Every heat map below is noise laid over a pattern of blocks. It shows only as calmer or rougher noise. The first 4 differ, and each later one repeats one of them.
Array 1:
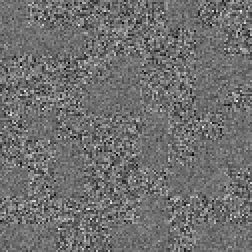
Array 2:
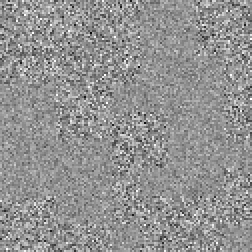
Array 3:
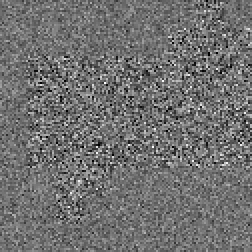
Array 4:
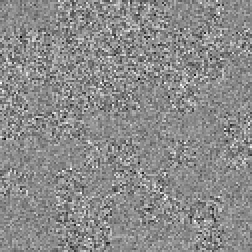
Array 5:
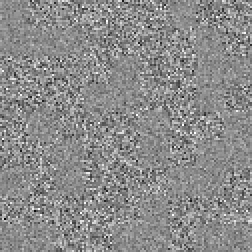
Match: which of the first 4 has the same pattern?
1
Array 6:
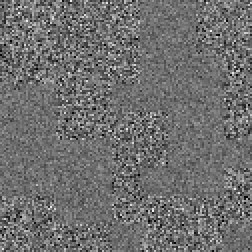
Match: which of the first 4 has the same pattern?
2
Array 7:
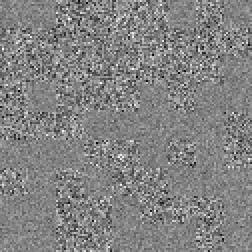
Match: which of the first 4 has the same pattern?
4
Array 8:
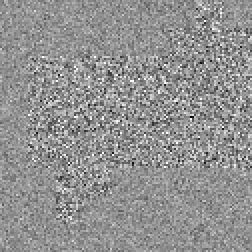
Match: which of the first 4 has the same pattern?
3
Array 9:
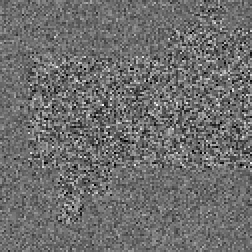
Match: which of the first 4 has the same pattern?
3
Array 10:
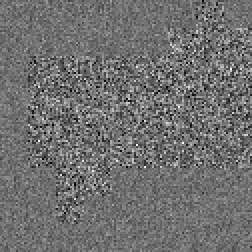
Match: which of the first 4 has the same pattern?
3
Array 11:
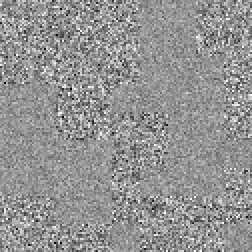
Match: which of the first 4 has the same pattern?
2
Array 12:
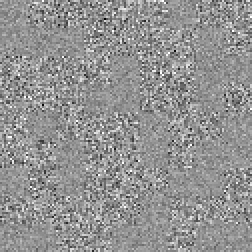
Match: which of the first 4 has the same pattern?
1
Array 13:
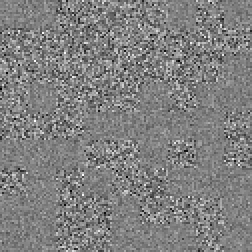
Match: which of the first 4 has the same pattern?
4
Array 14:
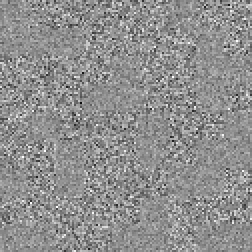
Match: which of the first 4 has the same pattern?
1
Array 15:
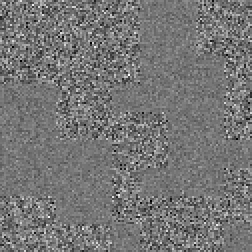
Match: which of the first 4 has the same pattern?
2
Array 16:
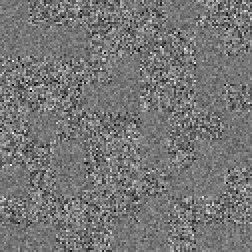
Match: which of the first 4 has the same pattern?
1
